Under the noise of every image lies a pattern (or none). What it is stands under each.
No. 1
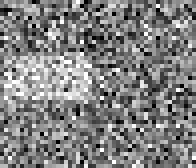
one block
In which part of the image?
middle left
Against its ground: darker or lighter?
lighter
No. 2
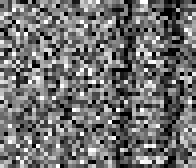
bands of columns
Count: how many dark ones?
2
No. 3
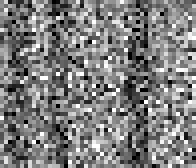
bands of columns
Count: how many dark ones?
3
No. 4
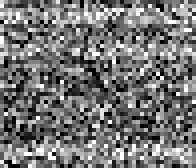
bands of rows
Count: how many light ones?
3
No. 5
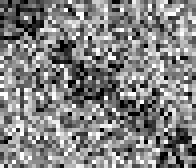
blocks along the diagonal
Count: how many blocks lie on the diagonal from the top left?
5
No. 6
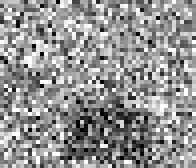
one block
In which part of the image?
bottom middle
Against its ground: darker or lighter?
darker
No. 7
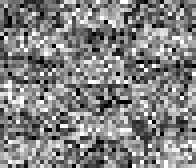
a checkerboard
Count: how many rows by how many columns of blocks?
6 by 3
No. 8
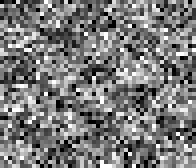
a checkerboard
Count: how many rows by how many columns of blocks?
6 by 5
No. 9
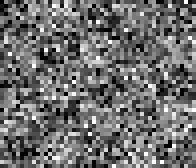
a checkerboard
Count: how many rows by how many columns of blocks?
5 by 5
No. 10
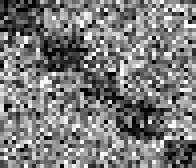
blocks along the diagonal
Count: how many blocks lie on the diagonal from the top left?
5
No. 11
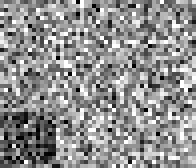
one block
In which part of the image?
bottom left
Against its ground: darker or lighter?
darker
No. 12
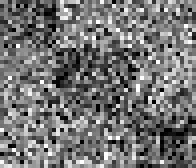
blocks along the diagonal
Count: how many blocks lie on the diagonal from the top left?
3
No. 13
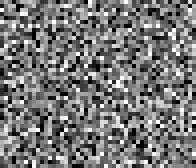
only noise
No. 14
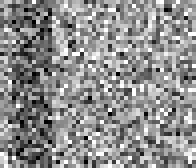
one band of columns
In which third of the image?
left
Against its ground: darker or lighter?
darker
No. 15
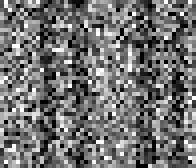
bands of columns
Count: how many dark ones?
4
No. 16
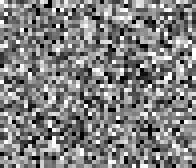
only noise
